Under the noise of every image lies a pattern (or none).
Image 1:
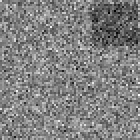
one block
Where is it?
top right
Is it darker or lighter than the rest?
darker
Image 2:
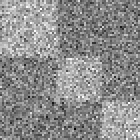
blocks along the diagonal
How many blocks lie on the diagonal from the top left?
3
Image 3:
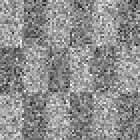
a checkerboard
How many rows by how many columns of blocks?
3 by 6
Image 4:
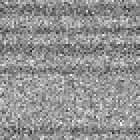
bands of rows
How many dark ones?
5
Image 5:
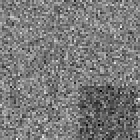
one block
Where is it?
bottom right
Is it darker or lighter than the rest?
darker
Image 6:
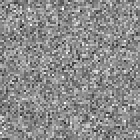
only noise
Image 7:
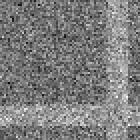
bands of rows crossing bands of columns
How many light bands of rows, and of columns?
1 and 1
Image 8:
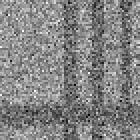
bands of rows crossing bands of columns
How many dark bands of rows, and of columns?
1 and 3
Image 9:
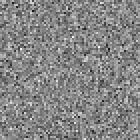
only noise
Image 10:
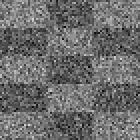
a checkerboard
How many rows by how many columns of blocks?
5 by 3
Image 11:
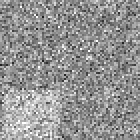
one block
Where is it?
bottom left
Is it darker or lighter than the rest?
lighter
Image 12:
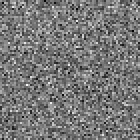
only noise
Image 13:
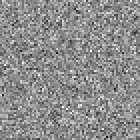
only noise
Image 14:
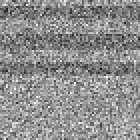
bands of rows
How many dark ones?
3
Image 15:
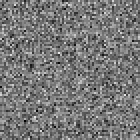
only noise
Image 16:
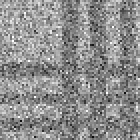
bands of rows crossing bands of columns
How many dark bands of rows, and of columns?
3 and 3
